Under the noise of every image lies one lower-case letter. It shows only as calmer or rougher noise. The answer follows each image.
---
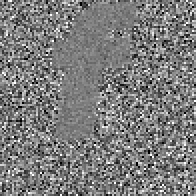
f
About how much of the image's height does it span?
two thirds
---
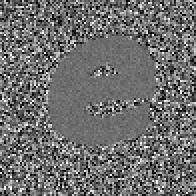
e
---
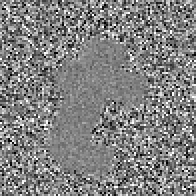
t
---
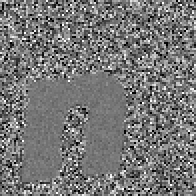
n
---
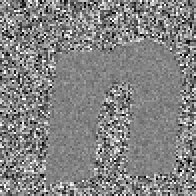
n
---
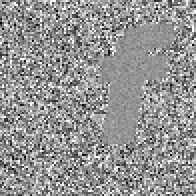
f
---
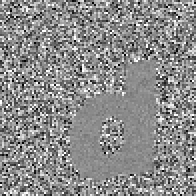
d
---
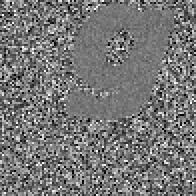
g
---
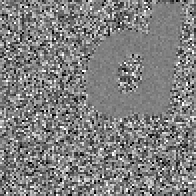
d
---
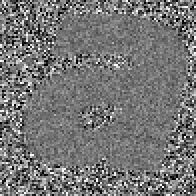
a
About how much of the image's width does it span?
nearly all
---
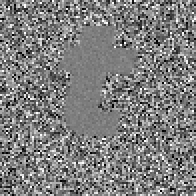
t
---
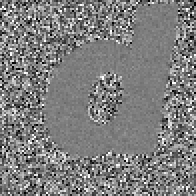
d
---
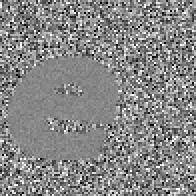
e
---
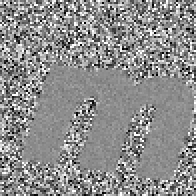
m
